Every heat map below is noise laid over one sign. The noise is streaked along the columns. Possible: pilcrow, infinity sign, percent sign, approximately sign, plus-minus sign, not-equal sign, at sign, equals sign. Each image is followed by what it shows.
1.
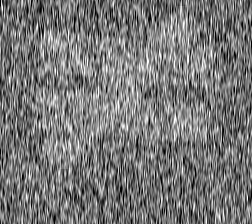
not-equal sign
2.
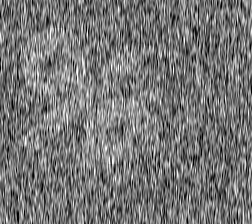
percent sign
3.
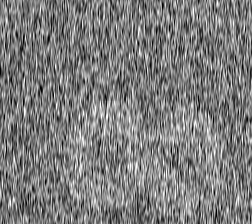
infinity sign
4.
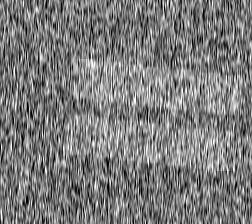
equals sign
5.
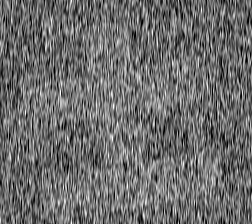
plus-minus sign
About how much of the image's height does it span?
nearly all
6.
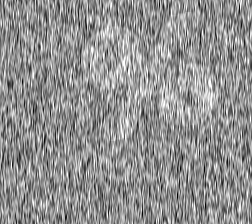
percent sign
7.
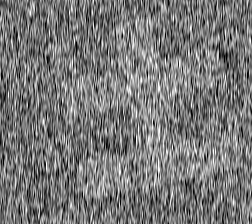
plus-minus sign
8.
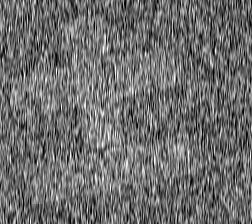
plus-minus sign
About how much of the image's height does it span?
nearly all
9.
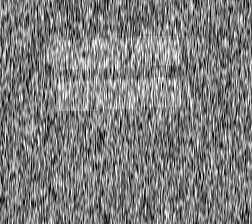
equals sign
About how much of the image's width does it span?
half
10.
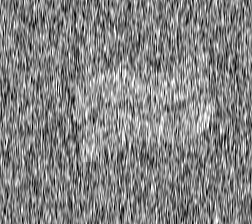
approximately sign
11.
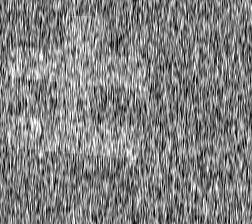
plus-minus sign
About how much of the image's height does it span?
two thirds
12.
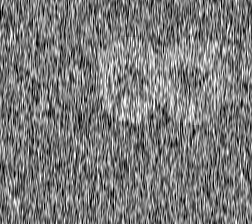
infinity sign
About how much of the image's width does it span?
half
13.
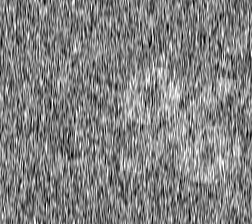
percent sign
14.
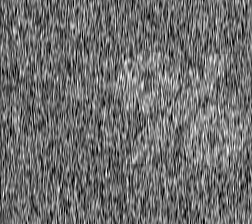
percent sign
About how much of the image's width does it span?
half
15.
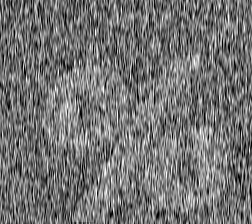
percent sign
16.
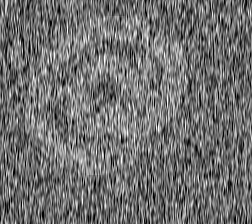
at sign
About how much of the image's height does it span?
two thirds
